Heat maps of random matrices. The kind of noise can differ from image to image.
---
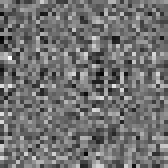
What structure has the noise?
low rank plus noise
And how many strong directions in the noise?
two
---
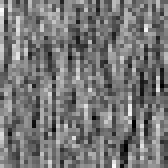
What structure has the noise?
streaked along the columns
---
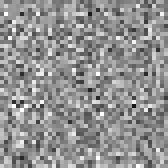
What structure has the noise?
low rank plus noise
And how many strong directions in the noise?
five to eight
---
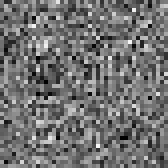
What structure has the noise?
low rank plus noise
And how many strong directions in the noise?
two
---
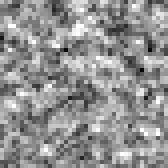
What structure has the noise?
blotchy
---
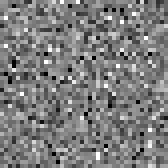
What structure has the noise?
heavy tails
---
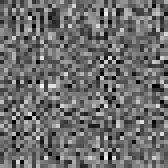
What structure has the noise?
low rank plus noise
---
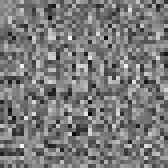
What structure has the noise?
low rank plus noise
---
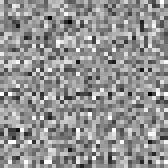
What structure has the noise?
low rank plus noise
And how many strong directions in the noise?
two
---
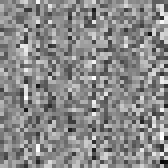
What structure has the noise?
columns of uneven size
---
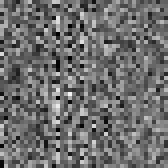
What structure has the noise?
columns of uneven size
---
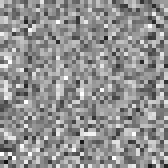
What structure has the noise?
low rank plus noise
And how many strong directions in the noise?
one
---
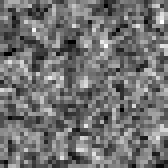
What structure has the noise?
blotchy
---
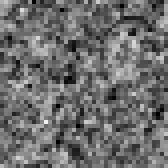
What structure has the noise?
blotchy
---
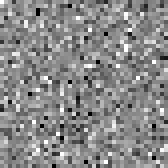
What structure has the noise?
heavy tails
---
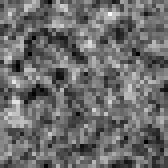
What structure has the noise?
blotchy
